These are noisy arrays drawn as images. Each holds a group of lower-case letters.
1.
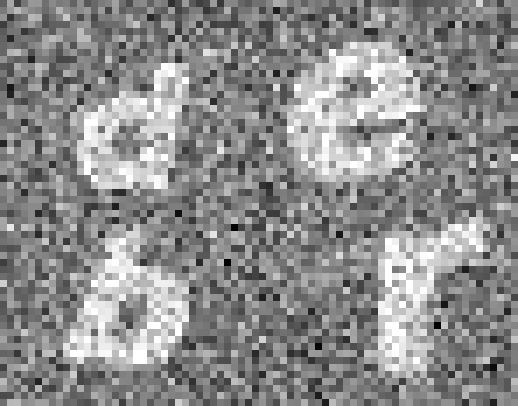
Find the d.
top left
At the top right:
e
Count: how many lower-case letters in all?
4
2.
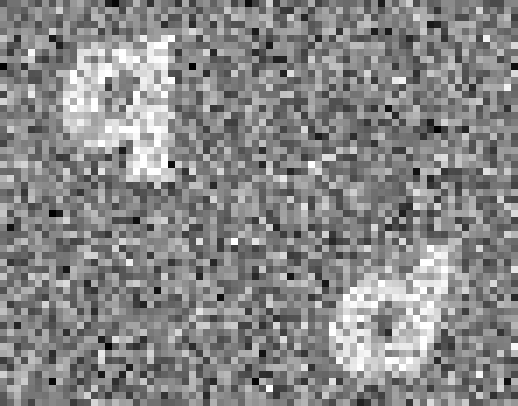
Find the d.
bottom right
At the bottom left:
nothing
